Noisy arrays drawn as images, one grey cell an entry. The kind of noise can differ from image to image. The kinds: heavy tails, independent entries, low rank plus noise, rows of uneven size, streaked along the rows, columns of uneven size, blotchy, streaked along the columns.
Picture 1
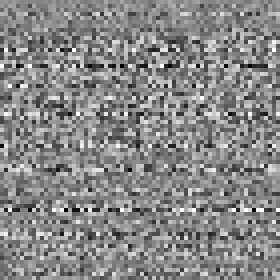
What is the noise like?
rows of uneven size
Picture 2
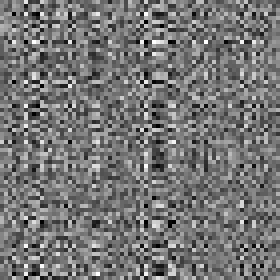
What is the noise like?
low rank plus noise
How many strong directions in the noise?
one
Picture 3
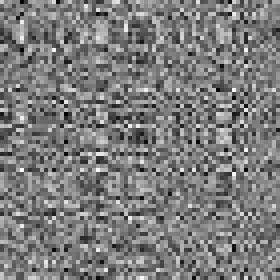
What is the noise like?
low rank plus noise
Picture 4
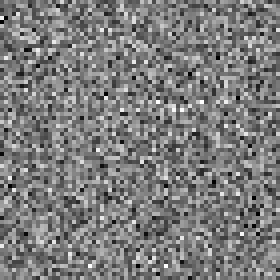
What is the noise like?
independent entries
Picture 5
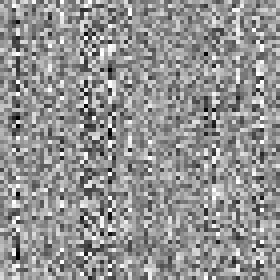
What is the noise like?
columns of uneven size
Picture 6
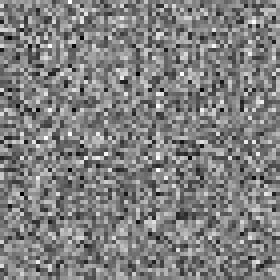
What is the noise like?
low rank plus noise
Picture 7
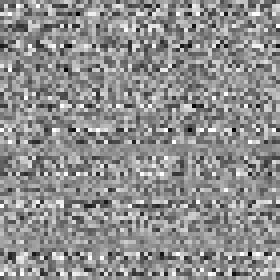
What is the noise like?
rows of uneven size
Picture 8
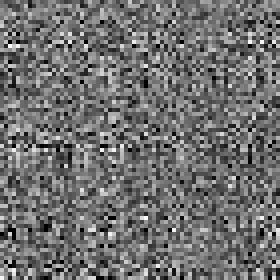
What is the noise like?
low rank plus noise
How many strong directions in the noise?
three or four
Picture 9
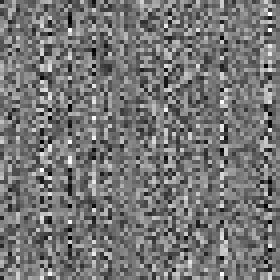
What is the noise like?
columns of uneven size
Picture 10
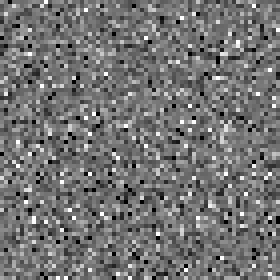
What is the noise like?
heavy tails
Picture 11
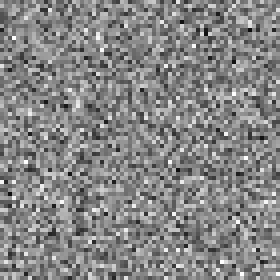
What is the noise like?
independent entries
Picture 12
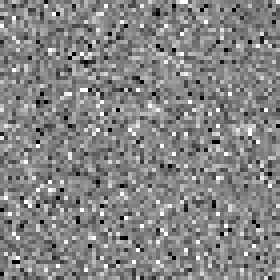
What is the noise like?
heavy tails
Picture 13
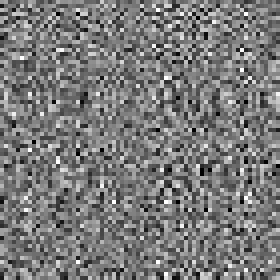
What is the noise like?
low rank plus noise
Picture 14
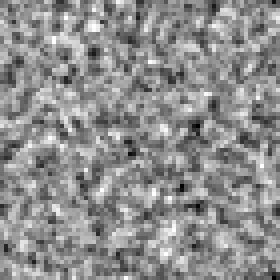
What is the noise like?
blotchy
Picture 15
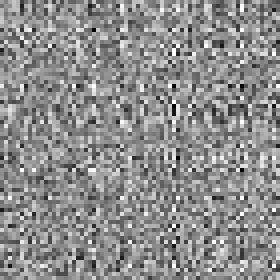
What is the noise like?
low rank plus noise
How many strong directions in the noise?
two
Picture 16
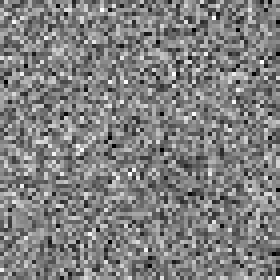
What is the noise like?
independent entries
